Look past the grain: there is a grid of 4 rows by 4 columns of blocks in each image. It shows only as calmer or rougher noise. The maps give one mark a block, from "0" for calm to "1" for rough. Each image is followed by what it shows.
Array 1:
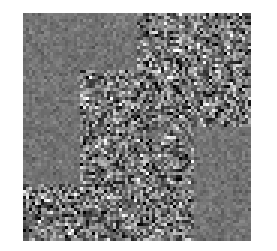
0 0 1 1
0 1 1 1
0 1 1 0
1 1 1 0
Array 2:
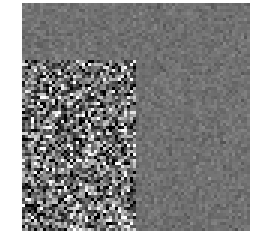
0 0 0 0
1 1 0 0
1 1 0 0
1 1 0 0
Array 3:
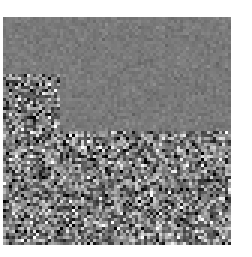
0 0 0 0
1 0 0 0
1 1 1 1
1 1 1 1
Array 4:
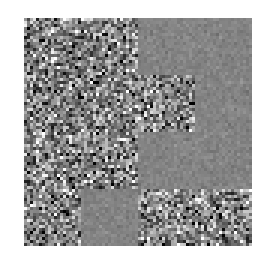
1 1 0 0
1 1 1 0
1 1 0 0
1 0 1 1
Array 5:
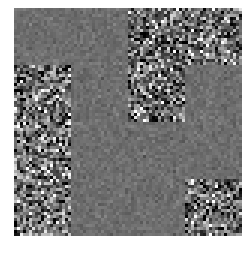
0 0 1 1
1 0 1 0
1 0 0 0
1 0 0 1
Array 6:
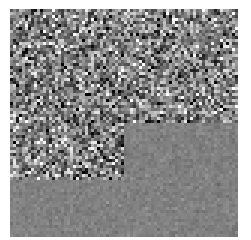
1 1 1 1
1 1 1 1
1 1 0 0
0 0 0 0
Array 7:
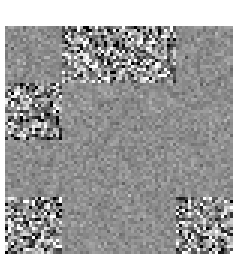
0 1 1 0
1 0 0 0
0 0 0 0
1 0 0 1
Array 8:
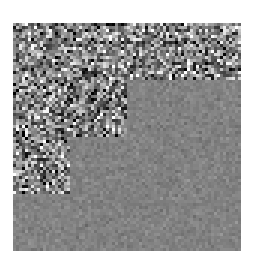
1 1 1 1
1 1 0 0
1 0 0 0
0 0 0 0
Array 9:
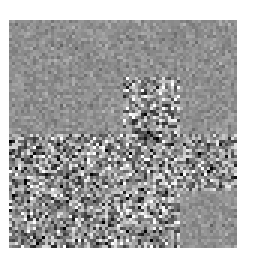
0 0 0 0
0 0 1 0
1 1 1 1
1 1 1 0
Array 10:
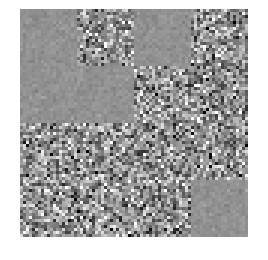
0 1 0 1
0 0 1 1
1 1 1 1
1 1 1 0
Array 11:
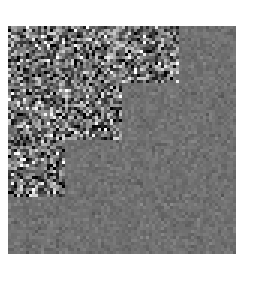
1 1 1 0
1 1 0 0
1 0 0 0
0 0 0 0
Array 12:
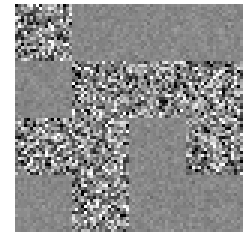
1 0 0 0
0 1 1 1
1 1 0 1
0 1 0 0
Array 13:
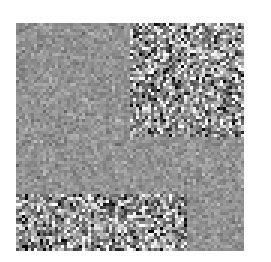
0 0 1 1
0 0 1 1
0 0 0 0
1 1 1 0
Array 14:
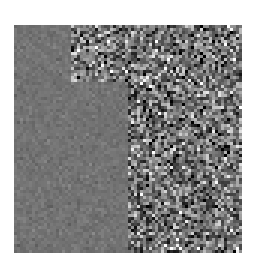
0 1 1 1
0 0 1 1
0 0 1 1
0 0 1 1
